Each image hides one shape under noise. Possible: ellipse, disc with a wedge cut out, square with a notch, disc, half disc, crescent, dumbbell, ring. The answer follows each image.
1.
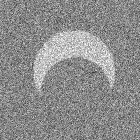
crescent
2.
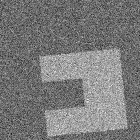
square with a notch
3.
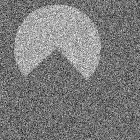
disc with a wedge cut out
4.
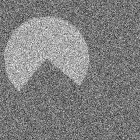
disc with a wedge cut out
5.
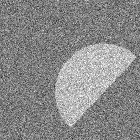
half disc
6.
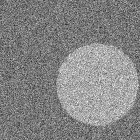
disc
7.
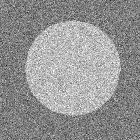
disc
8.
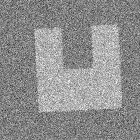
square with a notch
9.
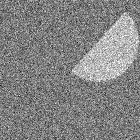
half disc
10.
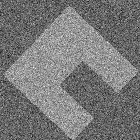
square with a notch
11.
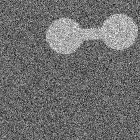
dumbbell
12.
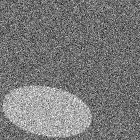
ellipse
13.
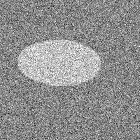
ellipse
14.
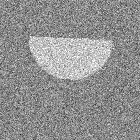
half disc
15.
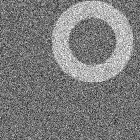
ring
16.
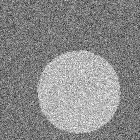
disc
